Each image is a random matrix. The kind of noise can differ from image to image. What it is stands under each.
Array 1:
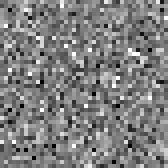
heavy tails
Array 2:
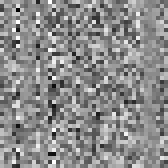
columns of uneven size
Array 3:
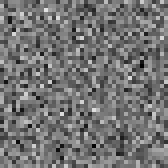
independent entries
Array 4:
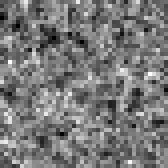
blotchy
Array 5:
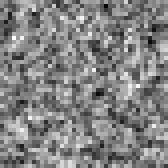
blotchy
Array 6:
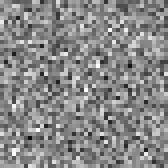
independent entries
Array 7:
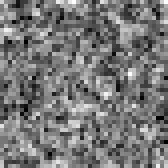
blotchy
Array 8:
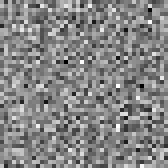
low rank plus noise
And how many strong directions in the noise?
one
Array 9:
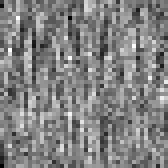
streaked along the columns
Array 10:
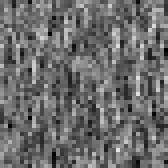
streaked along the columns
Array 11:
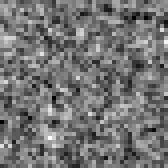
blotchy
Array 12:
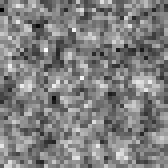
blotchy
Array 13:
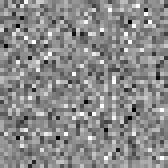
heavy tails
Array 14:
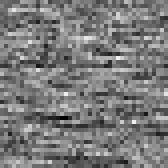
streaked along the rows
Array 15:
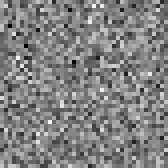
independent entries
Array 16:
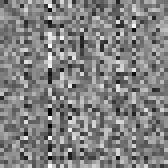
columns of uneven size
